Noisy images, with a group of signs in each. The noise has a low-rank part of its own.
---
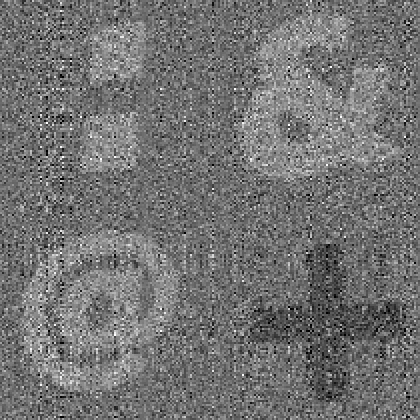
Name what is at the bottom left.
at sign
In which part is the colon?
top left
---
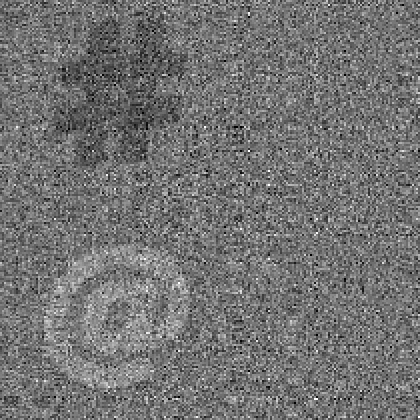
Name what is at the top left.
hash sign
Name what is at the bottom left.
at sign
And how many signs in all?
2
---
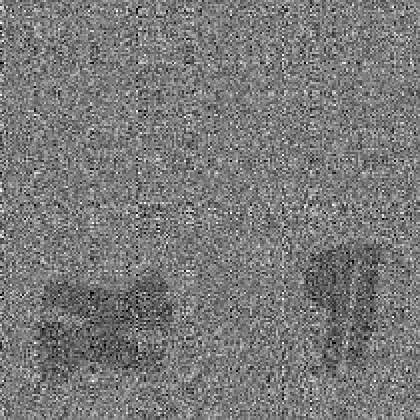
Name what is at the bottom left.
not-equal sign
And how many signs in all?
2
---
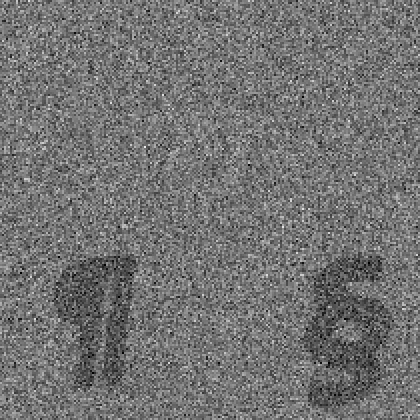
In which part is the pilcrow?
bottom left
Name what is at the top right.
nothing
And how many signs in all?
2
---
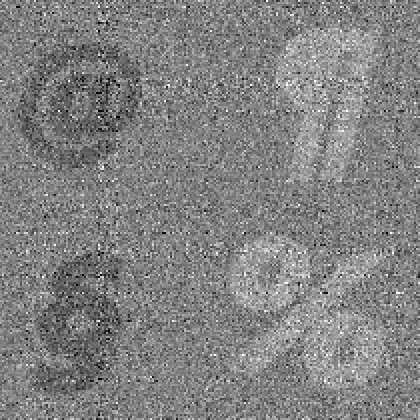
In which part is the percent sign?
bottom right
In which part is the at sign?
top left
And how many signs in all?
4
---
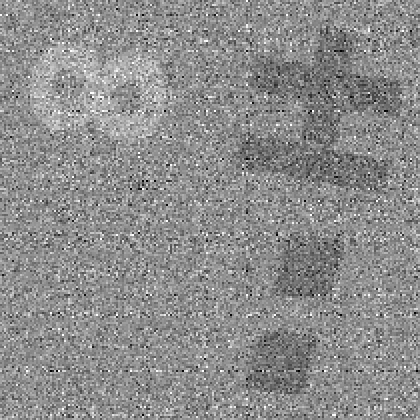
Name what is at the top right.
plus-minus sign
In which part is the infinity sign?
top left
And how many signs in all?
3
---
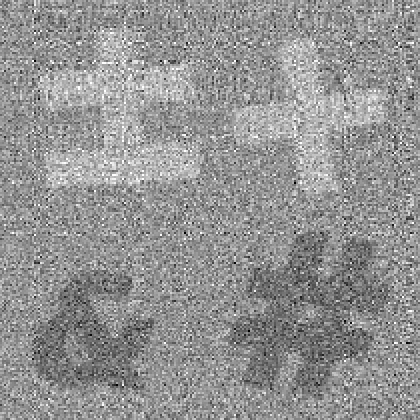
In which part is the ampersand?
bottom left
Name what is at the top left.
plus-minus sign
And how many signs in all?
4
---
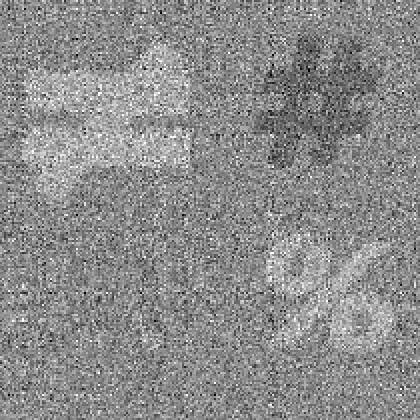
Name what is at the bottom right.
percent sign
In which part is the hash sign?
top right
